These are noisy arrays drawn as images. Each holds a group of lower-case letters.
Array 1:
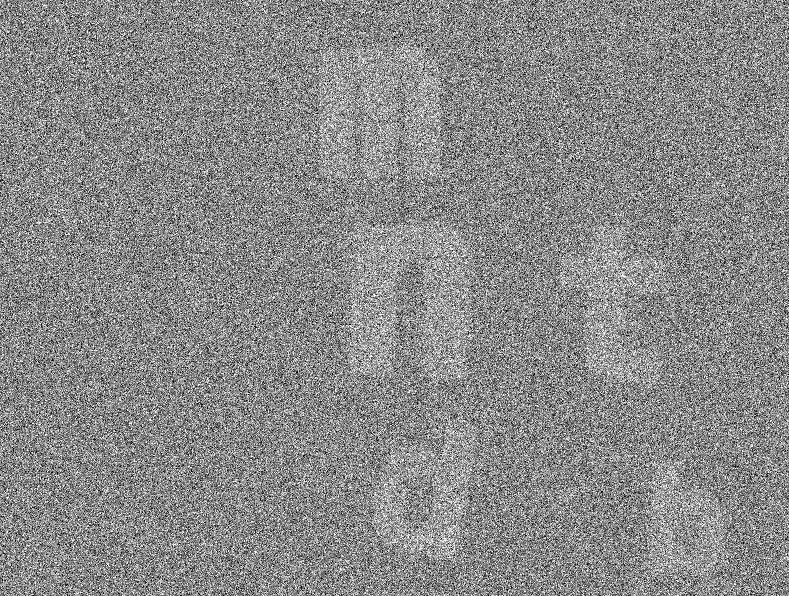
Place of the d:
bottom middle
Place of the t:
middle right
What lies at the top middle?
m
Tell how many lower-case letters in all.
5
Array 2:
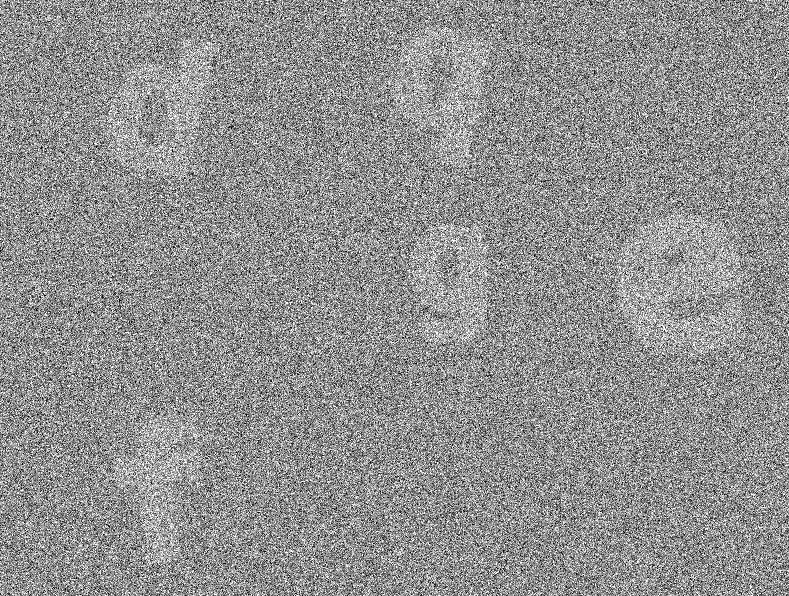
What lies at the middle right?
e
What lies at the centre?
g
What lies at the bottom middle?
nothing
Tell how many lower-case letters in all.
5
